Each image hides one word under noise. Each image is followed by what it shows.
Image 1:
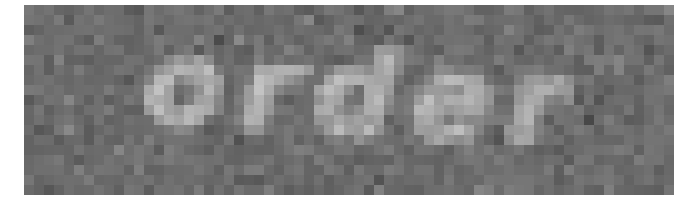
order
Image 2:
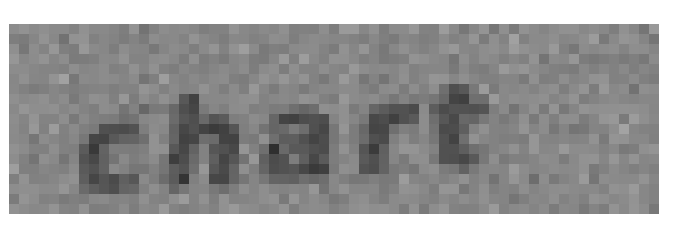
chart
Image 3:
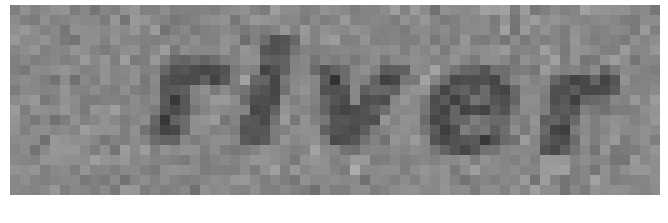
river
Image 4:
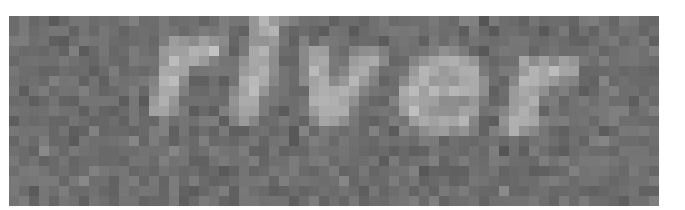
river
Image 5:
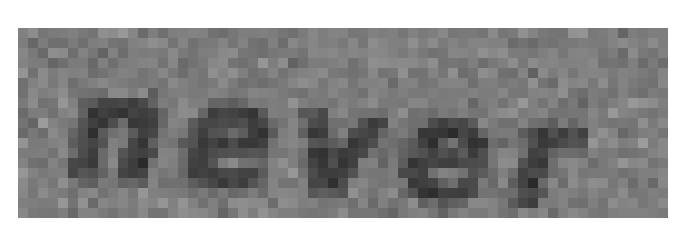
never
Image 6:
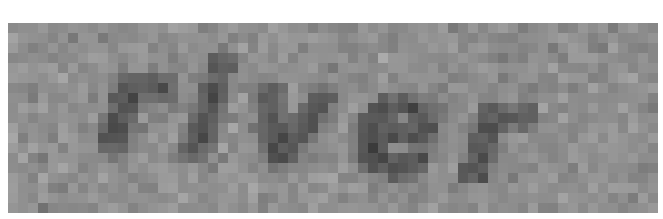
river
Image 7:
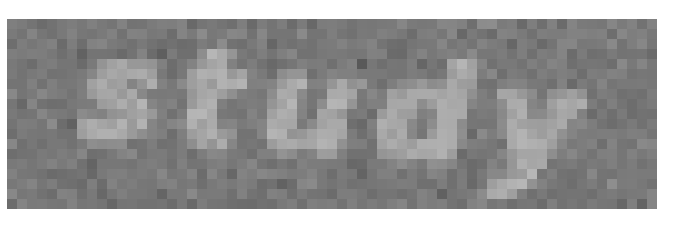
study
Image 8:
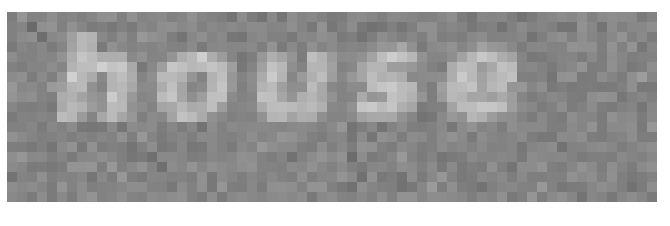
house
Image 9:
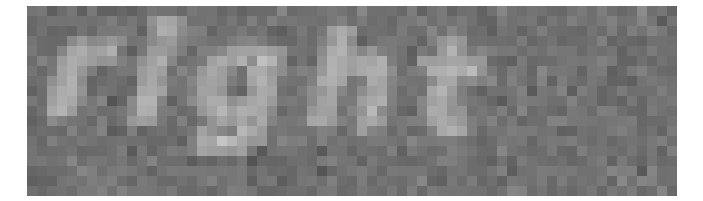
right
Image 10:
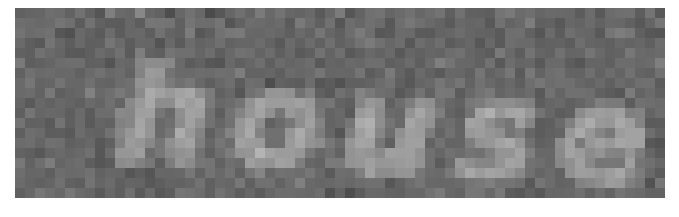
house
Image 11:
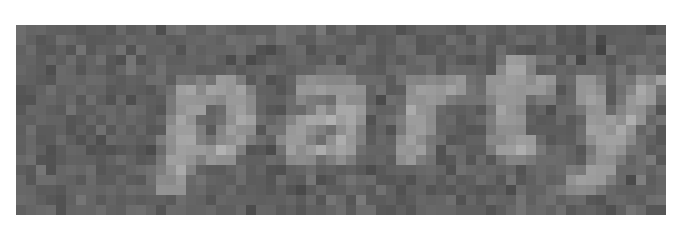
party
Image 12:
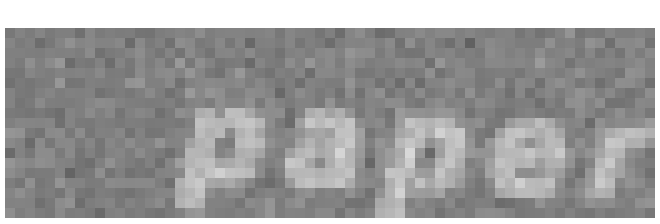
paper
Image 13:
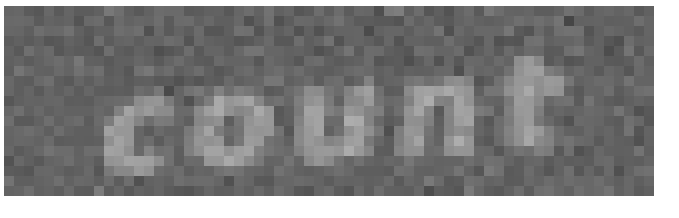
count
